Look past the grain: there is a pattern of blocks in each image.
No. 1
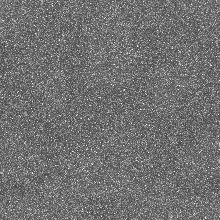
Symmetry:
left and right mirror each other
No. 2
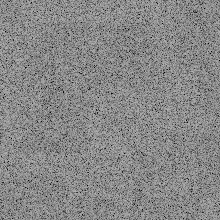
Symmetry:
mirrored about the diagonal from the top left
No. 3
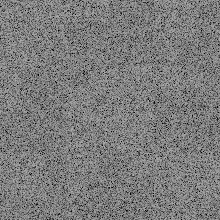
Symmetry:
mirrored about the diagonal from the top left
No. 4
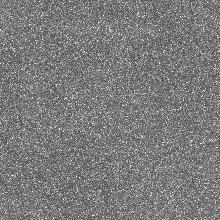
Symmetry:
mirrored about the diagonal from the top left
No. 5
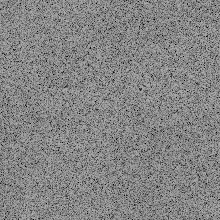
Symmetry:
mirrored about the diagonal from the top left
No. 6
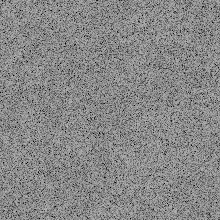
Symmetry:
mirrored about the diagonal from the top left
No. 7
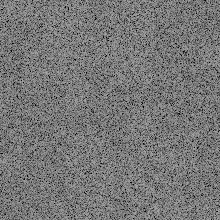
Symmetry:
the same after a half turn
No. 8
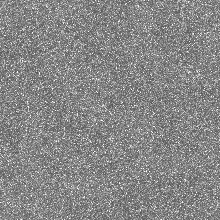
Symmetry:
mirrored about the diagonal from the bottom left
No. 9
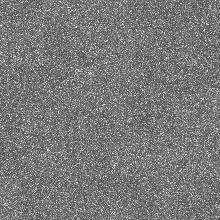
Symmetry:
no symmetry
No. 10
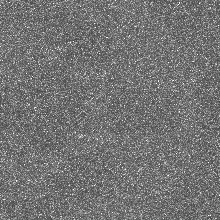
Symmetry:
top and bottom mirror each other
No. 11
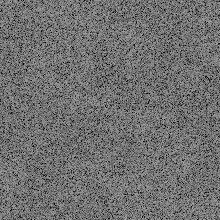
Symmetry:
the same after a half turn
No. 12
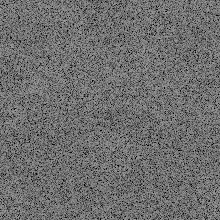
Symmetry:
left and right mirror each other
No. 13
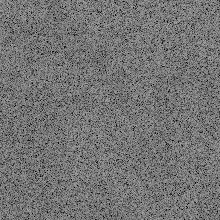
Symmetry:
no symmetry
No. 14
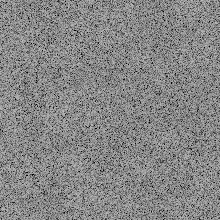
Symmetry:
top and bottom mirror each other
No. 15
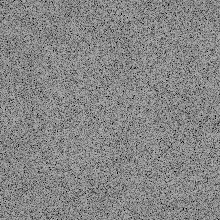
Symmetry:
top and bottom mirror each other
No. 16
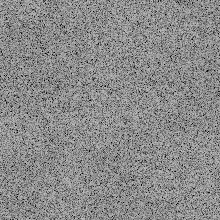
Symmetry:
no symmetry
